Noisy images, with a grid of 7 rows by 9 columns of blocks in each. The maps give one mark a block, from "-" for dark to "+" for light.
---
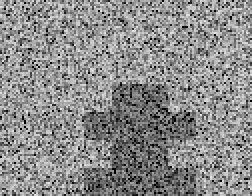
+ + + + + + + + +
+ + + + + + + + +
+ + + + + + + + +
+ + + + - - + + +
+ + + - - - - + +
+ + + + - - + + +
+ + + - - - - + +
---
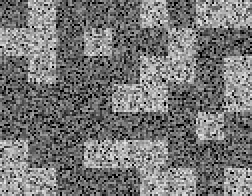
- + - - - + - + +
+ + - + - - + - -
- + - - - + + - +
- - - - + + - - +
- - - - - - - + -
+ - - + + + - - -
+ + - - - + + - +
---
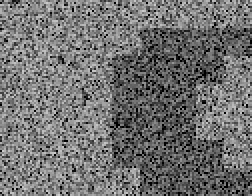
+ + + + + + + + +
+ + + + + - - - -
+ + + + - - - - +
+ + + + - - - + +
+ + + + - - - + +
+ + + + - - - - +
+ + + + + - - - -
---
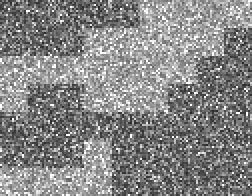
- - - - - + + + +
- - - + + + + + -
+ + + + + + + - -
+ - - + + + - - -
- - - - - - - - -
- - - + - - - - -
+ + + + - - - - -
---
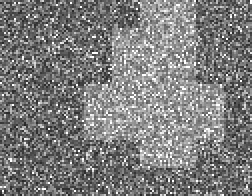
- - - - - + + - -
- - - - + + + - -
- - - - + + + - -
- - - + + + + + -
- - - + + + + + -
- - - - - + + - -
- - - - - - - - -
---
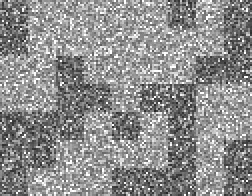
- + + + + + - + -
- + + + + + + + -
+ + - + + + + - -
+ + - - + - - + +
- - - + - + - + +
- - + + + + - + -
- + + + - - - + -
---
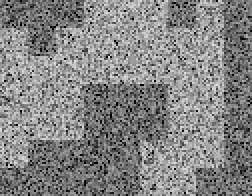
- - - + + + - + -
+ - + + + + + + -
+ + + + + + + + -
+ + + - - - + + -
+ + + - - - + + -
+ - - - - + + + -
- - - - - + + - -
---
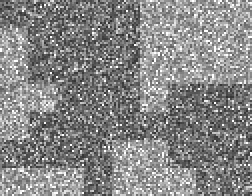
- - - - - + + + +
+ - - - - + + + +
+ - - - - + + + +
+ + - - - + - - -
+ - - - - - - - -
- - - - + + - - -
+ + + - + + + - -
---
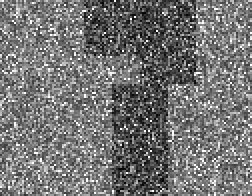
+ + + - - - - + +
+ + + - - - - + +
+ + + + + - - + +
+ + + + - - + + +
+ + + + - - + + +
+ + + + - - + + +
+ + + + - - + + +
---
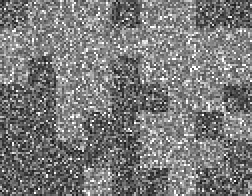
- + + + - + + - -
+ + + + + + + + +
+ - + + - + + + +
- - + + - - + + -
- - + - - + + - +
- - - - - + + + -
- - - + - - + - -
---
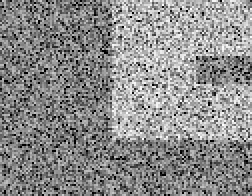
- - - - + + + + +
- - - - + + + + +
- - - - + + + - -
- - - - + + + + +
- - - - + + + + +
- - - - - - - - -
- - - - - - - - -
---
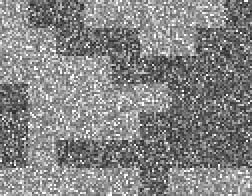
+ - - + + + + + -
+ + - - - + + - -
+ + + + - - - - -
- + + + + + - - -
- + + + + - - - -
- + - - - - - - -
+ + + + + - + + +
